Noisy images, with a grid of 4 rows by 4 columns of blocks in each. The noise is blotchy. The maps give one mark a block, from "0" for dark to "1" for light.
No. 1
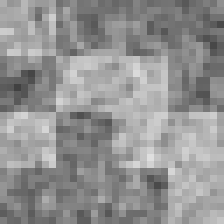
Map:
1000
0110
1011
0001
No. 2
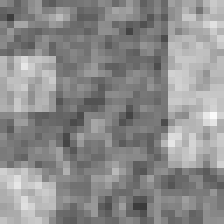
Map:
0001
1001
0001
1000
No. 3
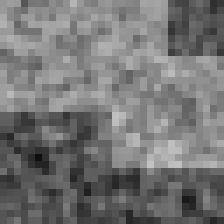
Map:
1110
1111
0011
0000
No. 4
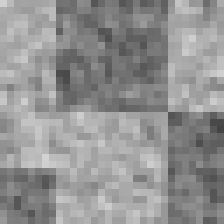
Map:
1001
1001
1110
0110
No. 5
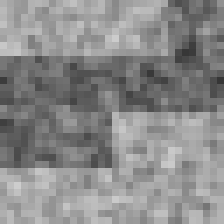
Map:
1110
0000
0011
1111
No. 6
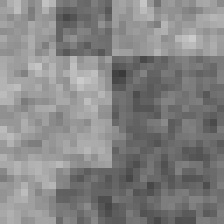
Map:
1011
1100
1100
1000
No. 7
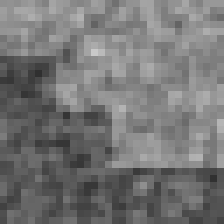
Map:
1111
0111
0011
0000
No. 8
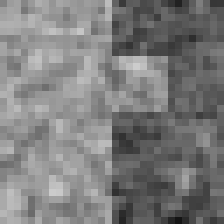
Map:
1100
1110
1100
1100
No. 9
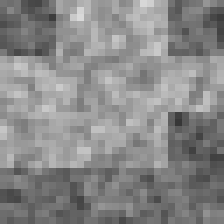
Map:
0110
1111
1110
0000
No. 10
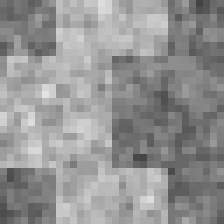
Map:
0110
1100
1100
0110
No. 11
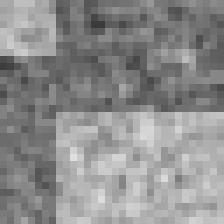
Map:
1000
0000
0111
0111
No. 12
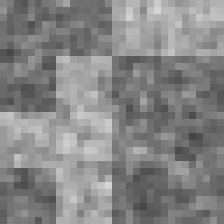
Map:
0011
0100
1100
0100
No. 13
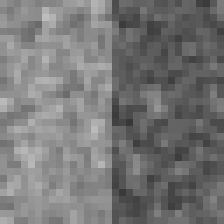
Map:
1100
1100
1100
1100
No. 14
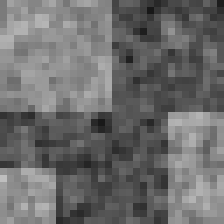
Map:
1100
1100
0001
1001
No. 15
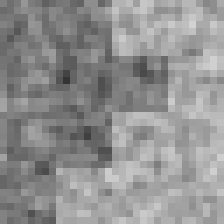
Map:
0011
0001
0011
0111
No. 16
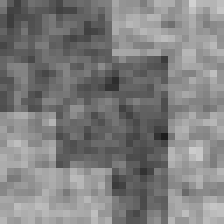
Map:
0011
0001
1001
1101
